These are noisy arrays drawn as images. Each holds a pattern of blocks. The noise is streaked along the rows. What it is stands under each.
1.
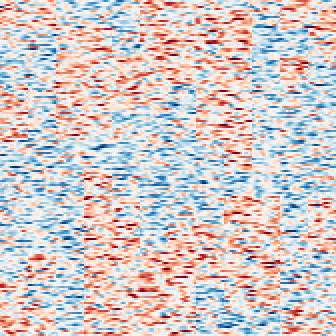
the same after a half turn
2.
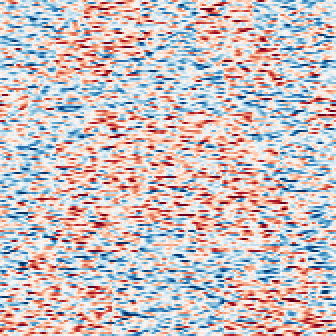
left and right mirror each other
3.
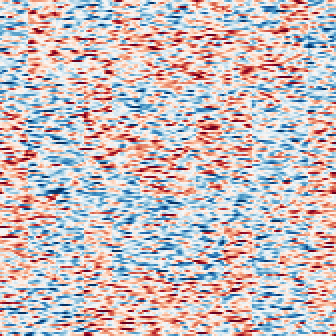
left and right mirror each other
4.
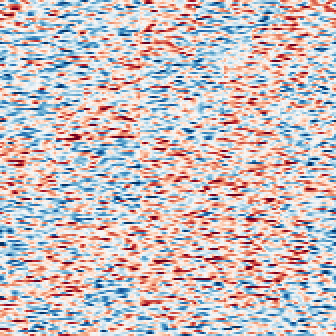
mirrored about the diagonal from the top left
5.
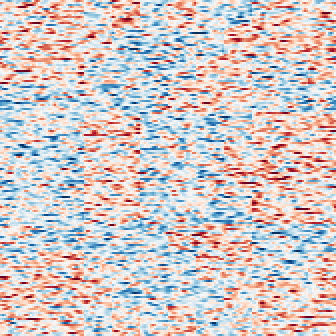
top and bottom mirror each other
